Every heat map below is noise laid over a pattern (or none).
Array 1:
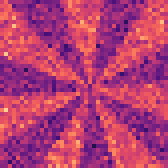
spokes from one point
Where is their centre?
centre
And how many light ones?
7
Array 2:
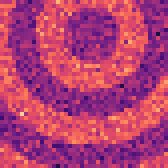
rings round one point
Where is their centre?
top middle
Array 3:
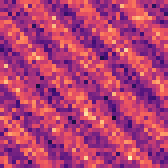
diagonal stripes
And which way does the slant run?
top left to bottom right
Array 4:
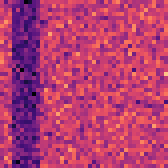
one vertical stripe
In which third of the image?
left
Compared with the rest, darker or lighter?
darker
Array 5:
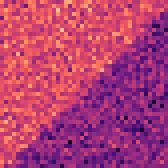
a sharp edge
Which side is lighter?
top left
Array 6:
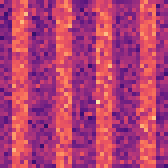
vertical stripes
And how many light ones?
4
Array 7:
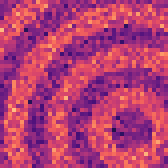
rings round one point
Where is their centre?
bottom right
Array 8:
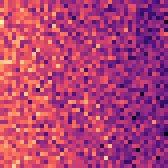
a smooth slope
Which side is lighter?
left
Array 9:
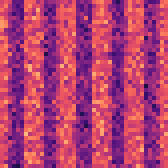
vertical stripes
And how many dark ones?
5
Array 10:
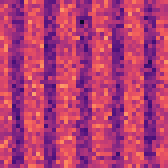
vertical stripes
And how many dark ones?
5
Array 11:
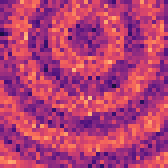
rings round one point
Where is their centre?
top middle
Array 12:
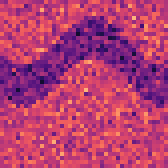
a wavy band
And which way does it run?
left to right
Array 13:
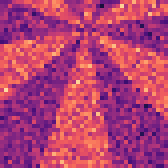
spokes from one point
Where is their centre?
top middle
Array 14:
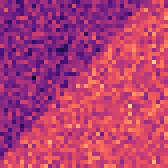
a sharp edge
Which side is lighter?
bottom right
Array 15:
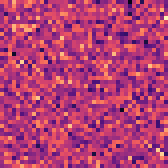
only noise
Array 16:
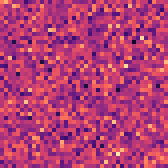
only noise
